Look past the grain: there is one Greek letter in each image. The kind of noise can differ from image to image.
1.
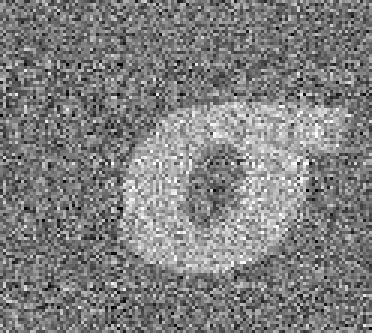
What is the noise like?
low rank plus noise
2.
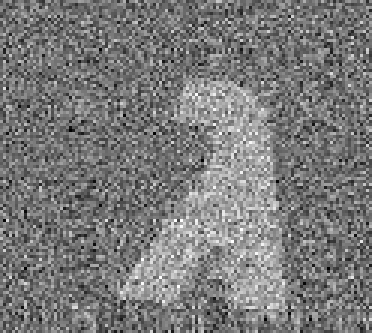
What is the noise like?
low rank plus noise
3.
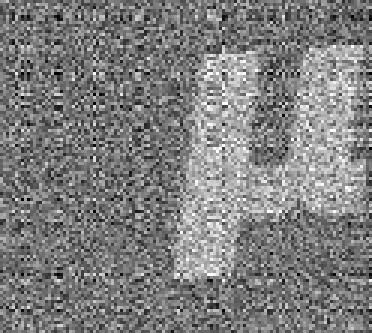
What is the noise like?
low rank plus noise
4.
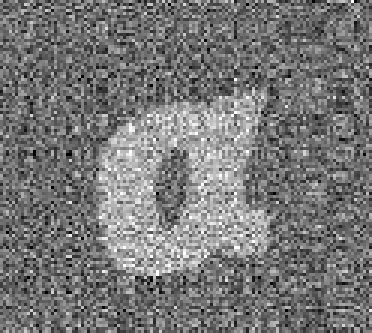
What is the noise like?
low rank plus noise
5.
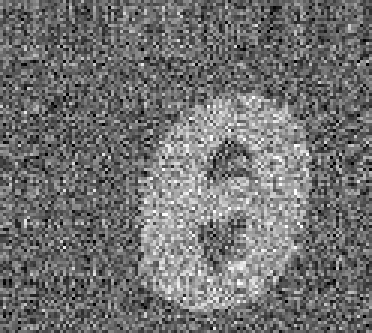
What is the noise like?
low rank plus noise
